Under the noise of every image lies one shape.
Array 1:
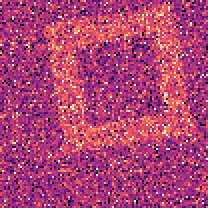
square frame
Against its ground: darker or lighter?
lighter
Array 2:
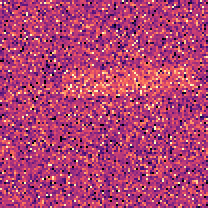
bar
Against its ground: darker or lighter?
lighter
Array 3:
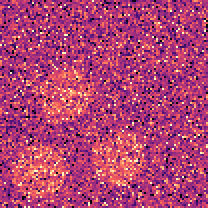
three dots
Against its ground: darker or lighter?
lighter
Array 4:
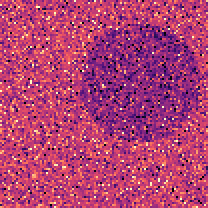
disc
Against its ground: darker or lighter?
darker
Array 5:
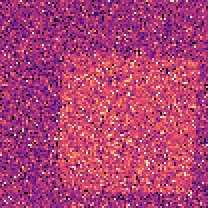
square
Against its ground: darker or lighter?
lighter
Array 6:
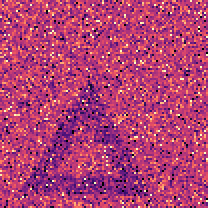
triangle frame
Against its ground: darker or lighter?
darker
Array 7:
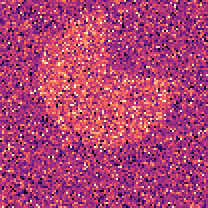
disc with a wedge cut out
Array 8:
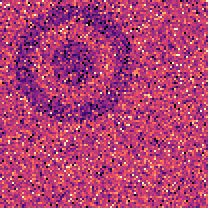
bullseye
